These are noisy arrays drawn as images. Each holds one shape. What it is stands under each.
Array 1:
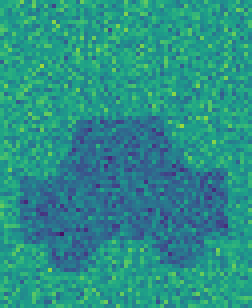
car
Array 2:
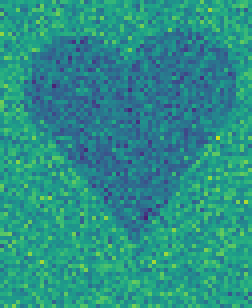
heart
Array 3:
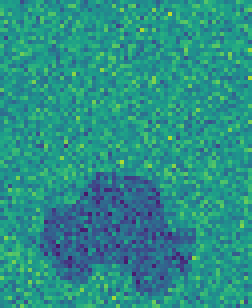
car
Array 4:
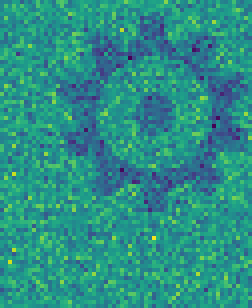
gear
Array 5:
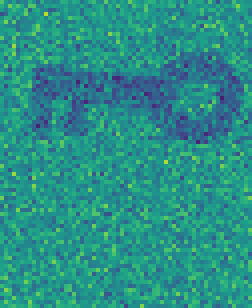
key
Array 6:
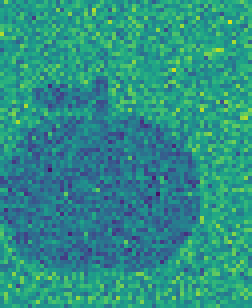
apple
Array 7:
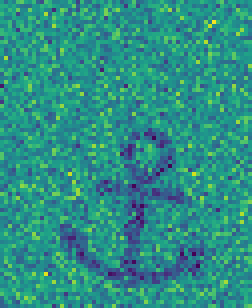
anchor
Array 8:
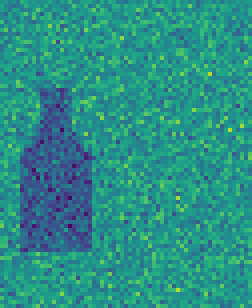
bottle
